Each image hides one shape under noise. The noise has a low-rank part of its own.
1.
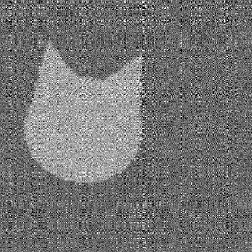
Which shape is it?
cat's head
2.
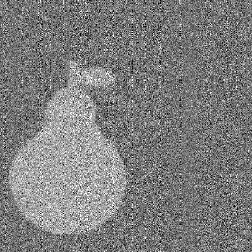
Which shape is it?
pear
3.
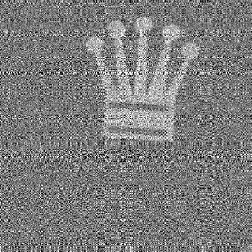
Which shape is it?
chess queen
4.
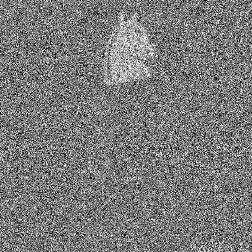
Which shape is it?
chess knight
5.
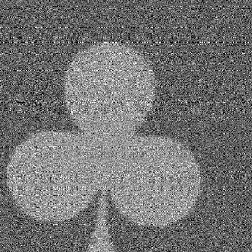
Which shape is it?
club
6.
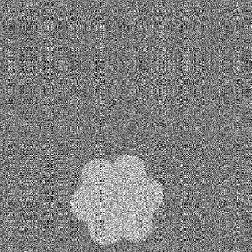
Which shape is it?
flower
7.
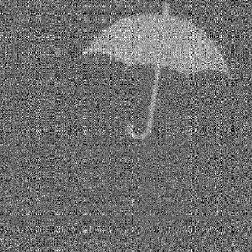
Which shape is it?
umbrella
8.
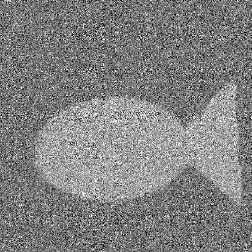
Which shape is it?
fish
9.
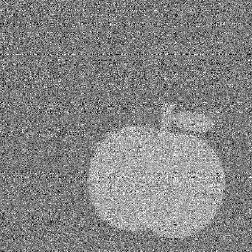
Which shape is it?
apple
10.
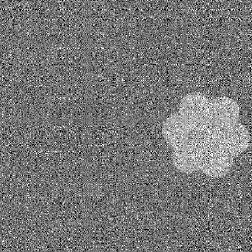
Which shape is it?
flower
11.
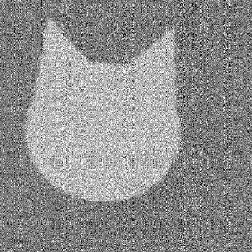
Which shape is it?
cat's head
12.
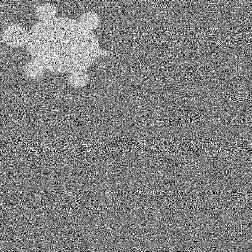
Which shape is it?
turtle
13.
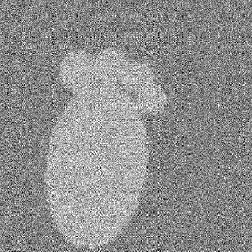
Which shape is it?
footprint
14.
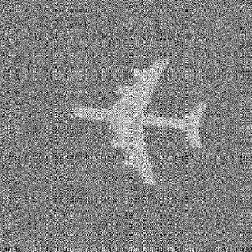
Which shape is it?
airplane
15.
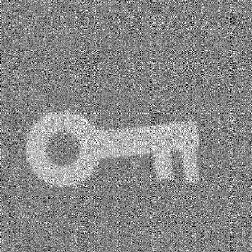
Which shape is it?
key
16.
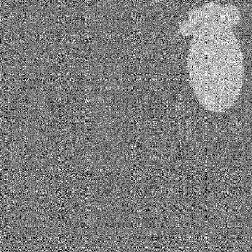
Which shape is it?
footprint
